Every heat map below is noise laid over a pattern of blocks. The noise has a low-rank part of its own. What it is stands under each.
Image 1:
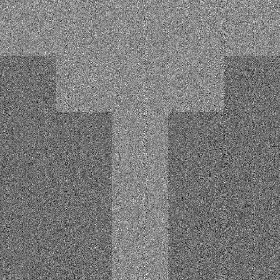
left and right mirror each other
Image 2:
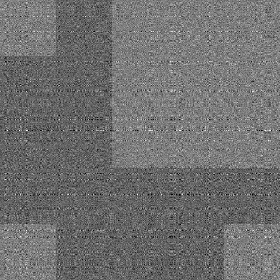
mirrored about the diagonal from the bottom left
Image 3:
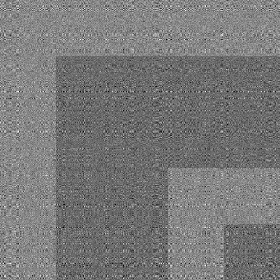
mirrored about the diagonal from the top left
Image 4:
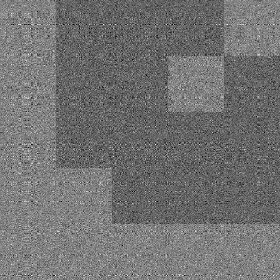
mirrored about the diagonal from the bottom left
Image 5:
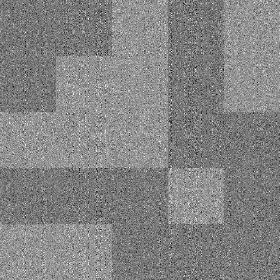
mirrored about the diagonal from the top left
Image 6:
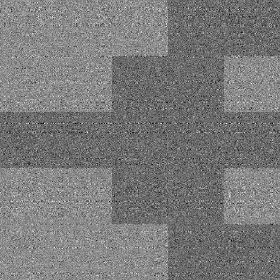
top and bottom mirror each other
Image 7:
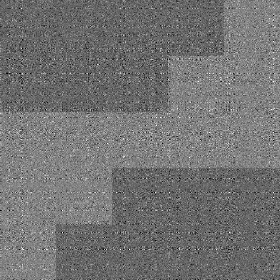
the same after a half turn
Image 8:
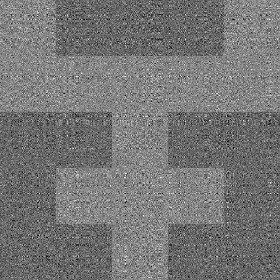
left and right mirror each other
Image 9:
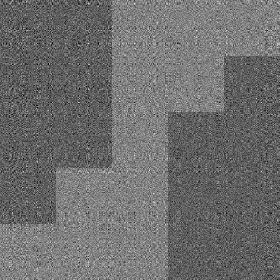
the same after a half turn
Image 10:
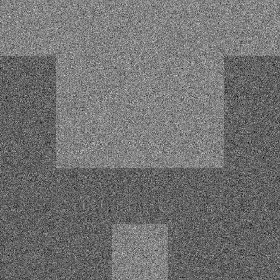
left and right mirror each other
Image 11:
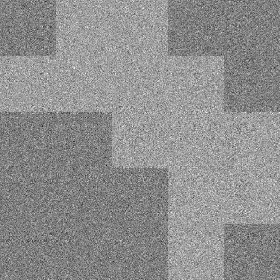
mirrored about the diagonal from the bottom left
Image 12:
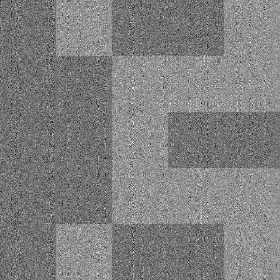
top and bottom mirror each other
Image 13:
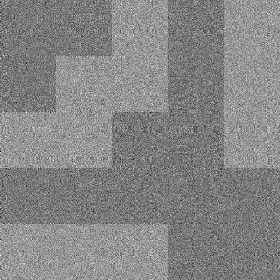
mirrored about the diagonal from the top left
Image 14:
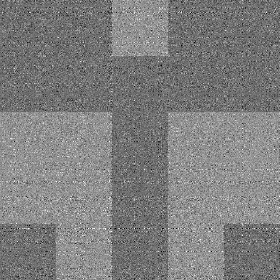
left and right mirror each other
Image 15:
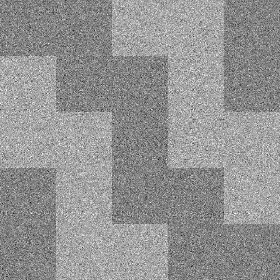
the same after a half turn
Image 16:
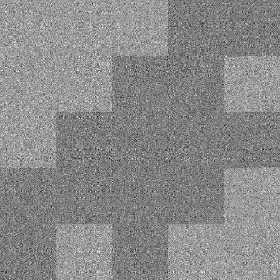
mirrored about the diagonal from the top left
